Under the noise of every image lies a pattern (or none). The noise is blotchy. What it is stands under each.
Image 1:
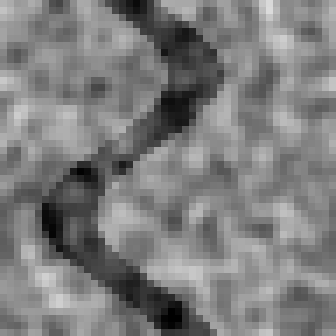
a wavy band
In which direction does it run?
top to bottom
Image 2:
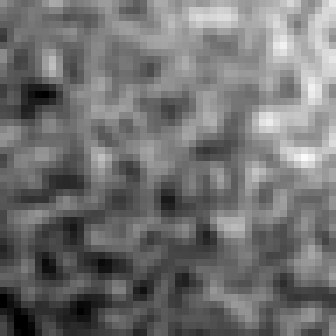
a smooth slope
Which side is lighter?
top right
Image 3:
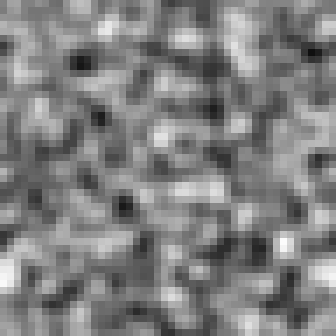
only noise
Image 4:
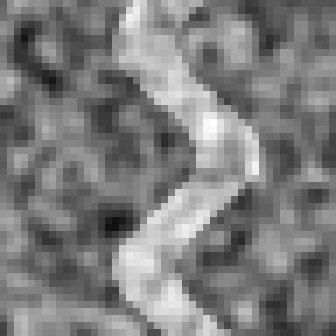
a wavy band
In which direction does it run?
top to bottom
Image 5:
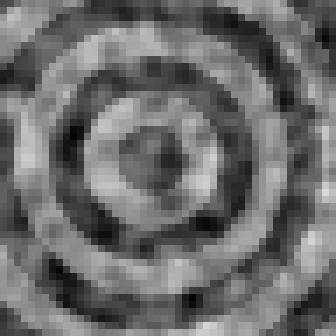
rings round one point
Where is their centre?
centre
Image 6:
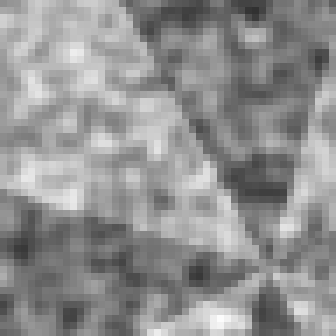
spokes from one point
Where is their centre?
bottom right
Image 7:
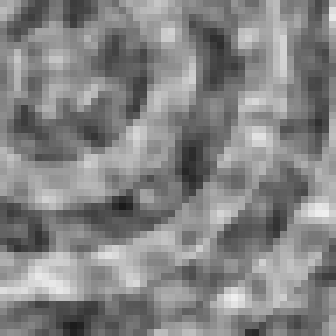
rings round one point
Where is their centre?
top left
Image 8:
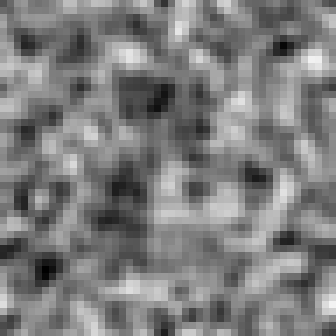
only noise
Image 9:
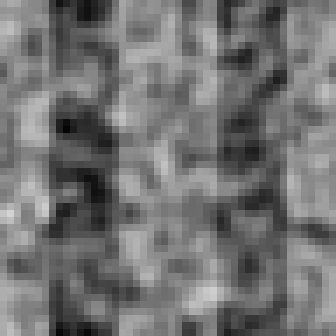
vertical stripes
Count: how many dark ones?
2
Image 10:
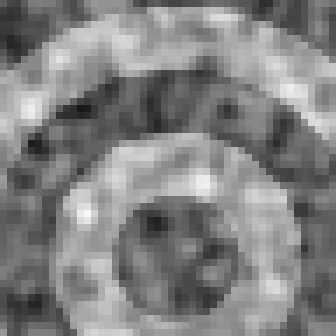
rings round one point
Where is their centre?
bottom middle
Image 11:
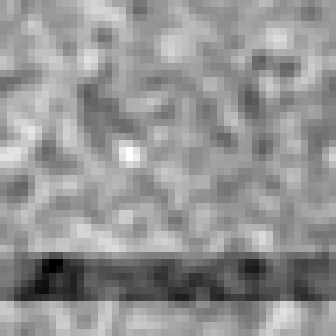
one horizontal stripe
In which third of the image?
bottom
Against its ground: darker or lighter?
darker
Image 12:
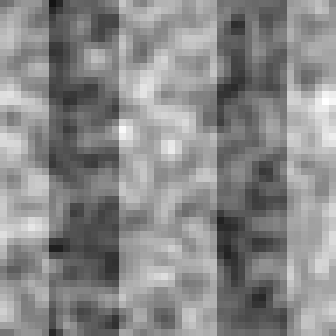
vertical stripes
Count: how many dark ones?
2
